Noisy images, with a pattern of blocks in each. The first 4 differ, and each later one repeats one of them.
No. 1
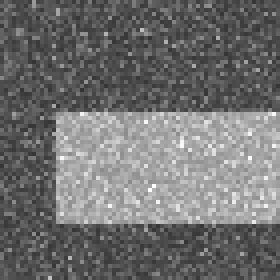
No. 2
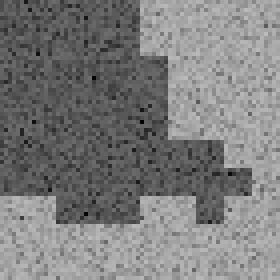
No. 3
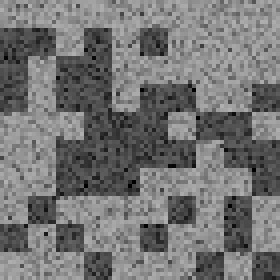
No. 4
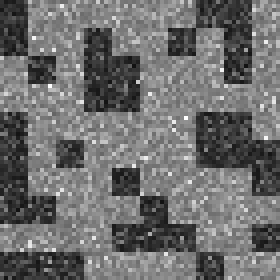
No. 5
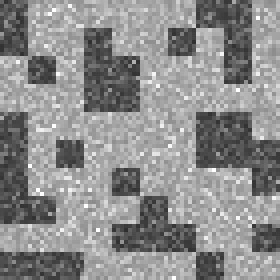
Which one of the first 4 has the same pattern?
4
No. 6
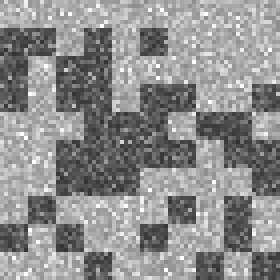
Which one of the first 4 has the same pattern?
3
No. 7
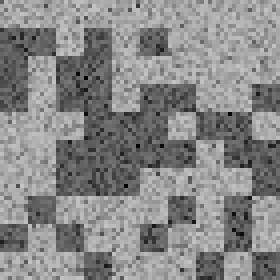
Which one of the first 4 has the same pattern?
3
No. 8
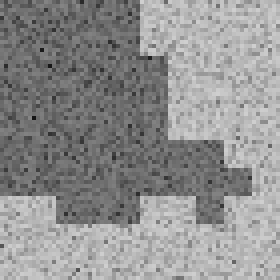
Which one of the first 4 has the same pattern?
2
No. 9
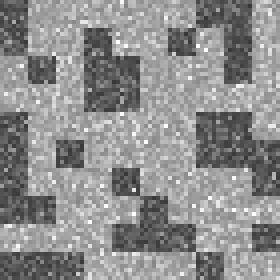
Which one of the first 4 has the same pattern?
4
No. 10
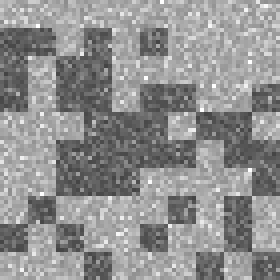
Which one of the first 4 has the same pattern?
3
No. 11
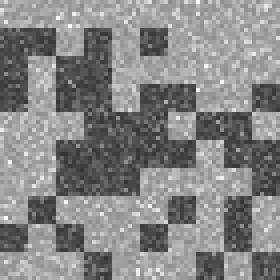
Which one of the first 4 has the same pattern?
3
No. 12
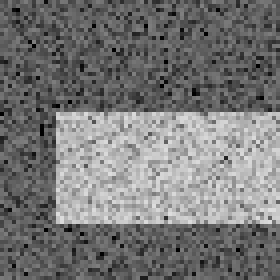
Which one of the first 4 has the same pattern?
1
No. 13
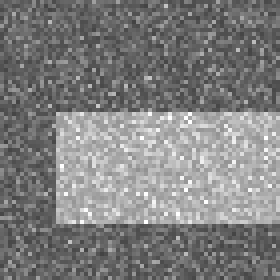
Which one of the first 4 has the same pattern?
1
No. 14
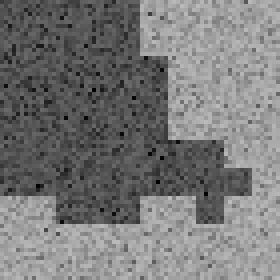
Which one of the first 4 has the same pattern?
2
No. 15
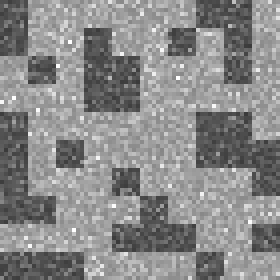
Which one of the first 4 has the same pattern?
4
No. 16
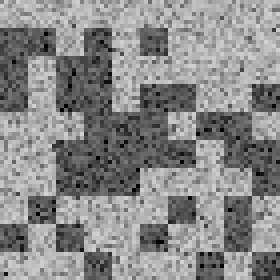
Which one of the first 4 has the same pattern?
3
